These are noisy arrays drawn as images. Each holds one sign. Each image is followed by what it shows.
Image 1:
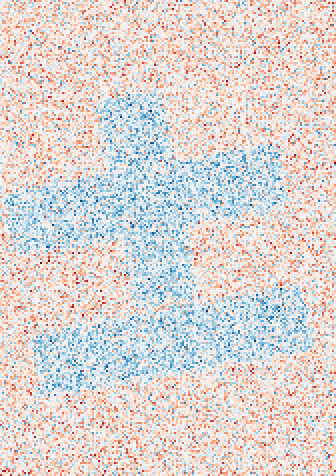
plus-minus sign
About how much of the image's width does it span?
nearly all
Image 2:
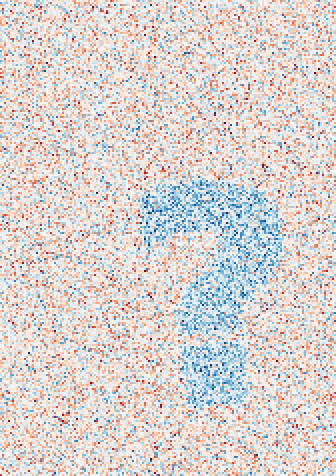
question mark
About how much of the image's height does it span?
half
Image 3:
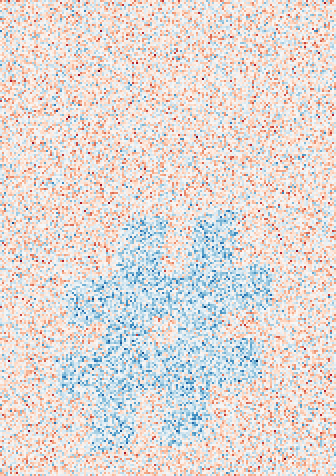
hash sign
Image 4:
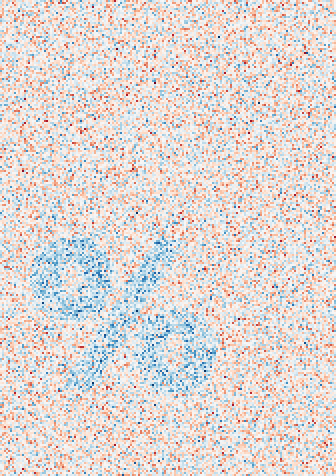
percent sign
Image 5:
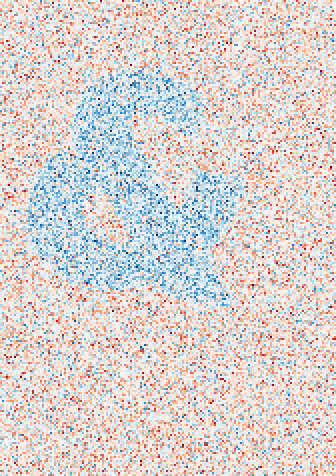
ampersand
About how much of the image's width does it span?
two thirds
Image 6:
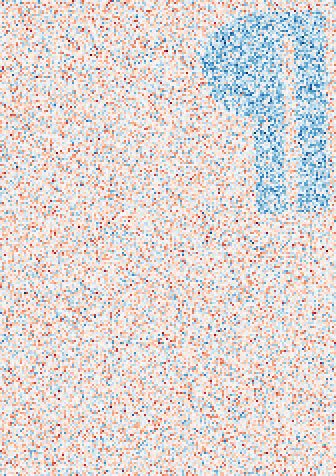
pilcrow
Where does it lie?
top right
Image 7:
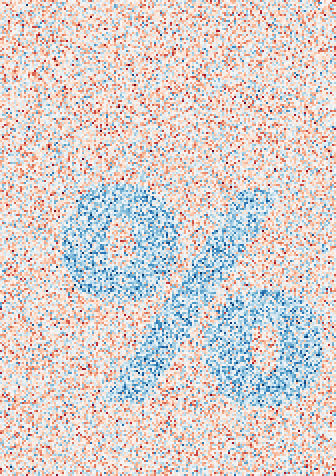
percent sign
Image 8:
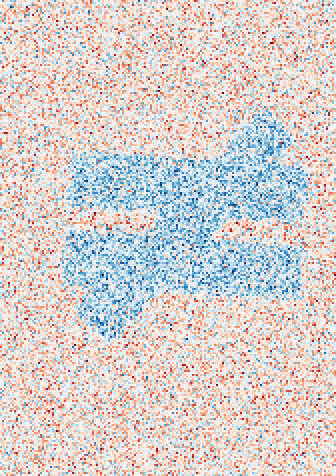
not-equal sign
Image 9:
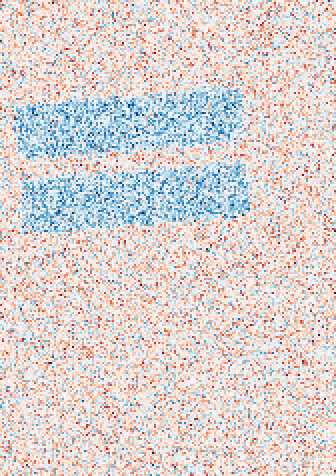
equals sign
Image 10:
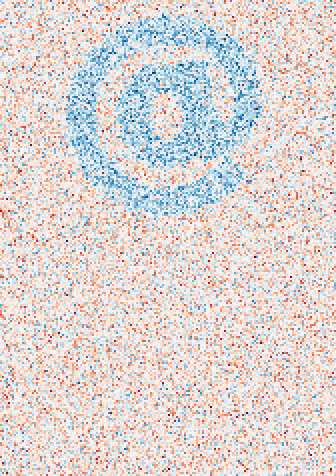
at sign
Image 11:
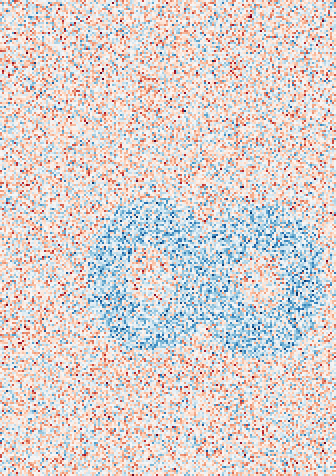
infinity sign
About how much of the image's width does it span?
two thirds
